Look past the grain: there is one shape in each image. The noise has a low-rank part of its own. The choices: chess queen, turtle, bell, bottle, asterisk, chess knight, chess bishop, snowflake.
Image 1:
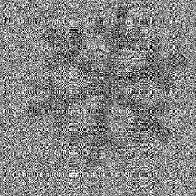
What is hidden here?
dark snowflake
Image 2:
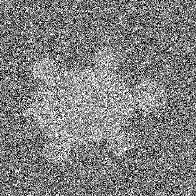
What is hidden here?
light turtle
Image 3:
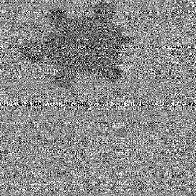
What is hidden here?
dark turtle
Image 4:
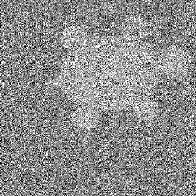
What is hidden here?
light turtle
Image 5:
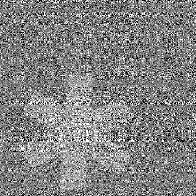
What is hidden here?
light asterisk
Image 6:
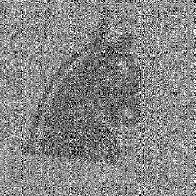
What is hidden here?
dark chess knight
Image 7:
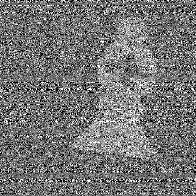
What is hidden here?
light chess bishop
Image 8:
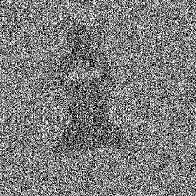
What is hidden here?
dark chess bishop
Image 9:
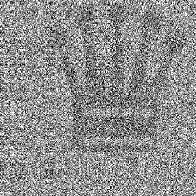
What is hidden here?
dark chess queen
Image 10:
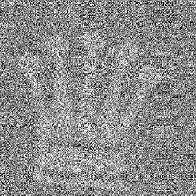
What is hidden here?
light chess queen
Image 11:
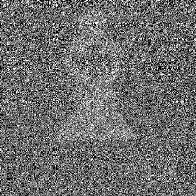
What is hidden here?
light chess bishop
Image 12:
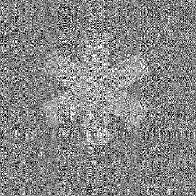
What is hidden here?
light asterisk
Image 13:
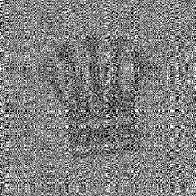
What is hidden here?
dark chess queen
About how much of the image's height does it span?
two thirds
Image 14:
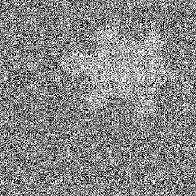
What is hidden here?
light turtle
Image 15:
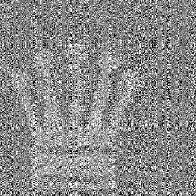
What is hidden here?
light chess queen
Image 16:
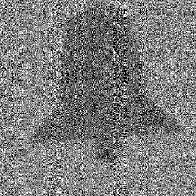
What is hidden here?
dark bell
